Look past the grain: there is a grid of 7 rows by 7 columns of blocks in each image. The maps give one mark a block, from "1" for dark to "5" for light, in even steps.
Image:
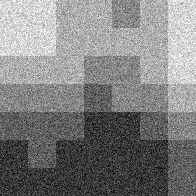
5 5 4 4 3 4 5
5 5 4 4 4 4 5
4 4 4 3 3 4 5
3 3 3 2 3 3 4
2 2 2 1 1 2 3
1 2 1 1 1 1 2
1 1 1 1 1 1 2
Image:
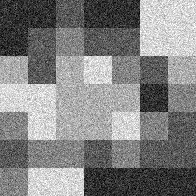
1 1 2 1 1 5 5
1 2 3 2 2 5 5
4 2 4 5 3 2 4
5 5 4 4 4 1 3
3 5 4 4 5 3 2
2 3 3 2 3 2 2
3 5 5 1 1 1 1
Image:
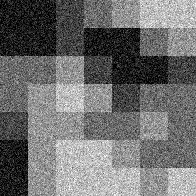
1 1 2 3 4 5 5
1 1 2 1 1 3 4
3 3 4 2 1 1 2
3 4 5 4 2 3 3
2 4 4 3 3 4 3
1 4 5 5 4 3 3
1 4 5 5 5 4 5
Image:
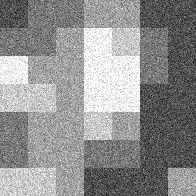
1 2 2 3 3 1 1
2 2 3 5 4 2 1
5 3 3 5 5 2 1
4 4 3 5 5 1 1
2 3 3 4 3 1 1
2 3 3 2 2 1 1
4 4 3 1 1 1 3
